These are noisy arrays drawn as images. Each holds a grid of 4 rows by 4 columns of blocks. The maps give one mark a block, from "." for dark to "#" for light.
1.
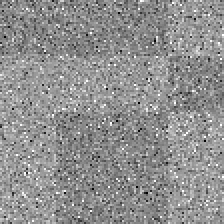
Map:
. . . #
# # # .
# . . #
# . . #
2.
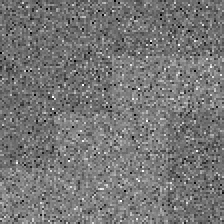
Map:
. . . .
. . # #
. # # .
# # # .
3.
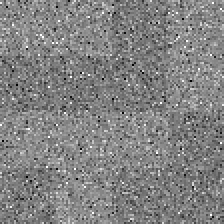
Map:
# # . #
. . . #
# # # .
. # . .
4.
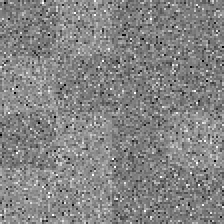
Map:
. # . .
# . . .
. # . #
# # . .
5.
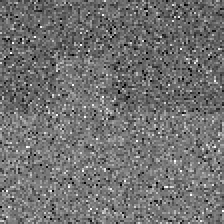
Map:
. . . .
. # . .
# # # #
# # # #
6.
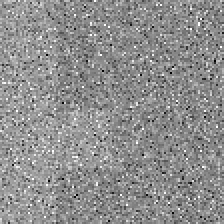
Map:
# . . .
# . . .
# # . .
# . . .
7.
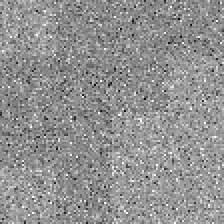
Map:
# . . .
. . . #
. . # #
# . # #
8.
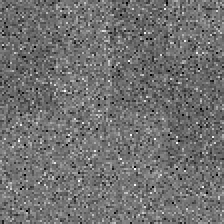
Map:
. # . #
. # . .
# # # .
# # # #
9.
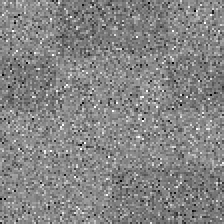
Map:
# . . #
. # # .
# # # #
# # . .
